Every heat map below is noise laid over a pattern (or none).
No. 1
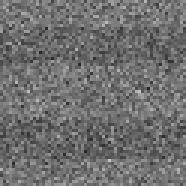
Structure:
horizontal stripes
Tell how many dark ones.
2
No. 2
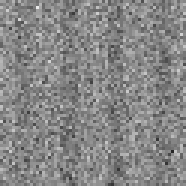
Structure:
vertical stripes
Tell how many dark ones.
4
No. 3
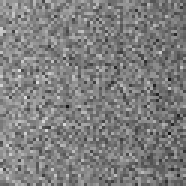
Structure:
a smooth slope
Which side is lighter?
left
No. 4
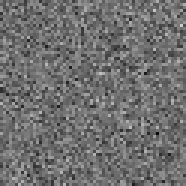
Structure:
only noise
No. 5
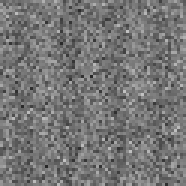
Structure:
vertical stripes
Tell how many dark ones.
4
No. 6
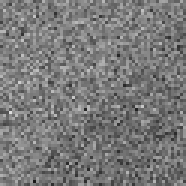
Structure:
a sharp edge
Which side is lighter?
top left
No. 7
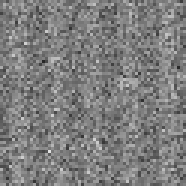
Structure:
vertical stripes
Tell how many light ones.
5
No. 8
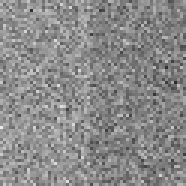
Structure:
a sharp edge
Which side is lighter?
left
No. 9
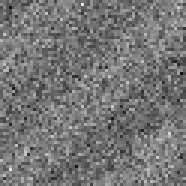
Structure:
diagonal stripes
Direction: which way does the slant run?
bottom left to top right
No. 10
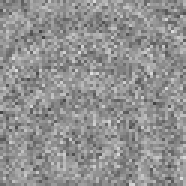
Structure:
rings round one point
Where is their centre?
bottom middle
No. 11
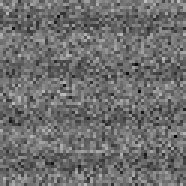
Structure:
horizontal stripes
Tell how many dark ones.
4
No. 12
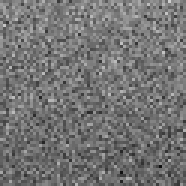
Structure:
a smooth slope
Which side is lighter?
top
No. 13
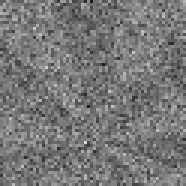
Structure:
spokes from one point
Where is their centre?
bottom middle
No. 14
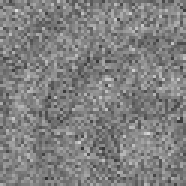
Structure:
rings round one point
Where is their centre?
bottom right
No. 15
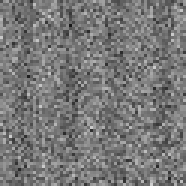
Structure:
vertical stripes
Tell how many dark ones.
4
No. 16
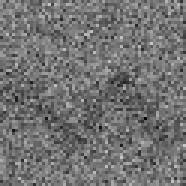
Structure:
a wavy band
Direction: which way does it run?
left to right
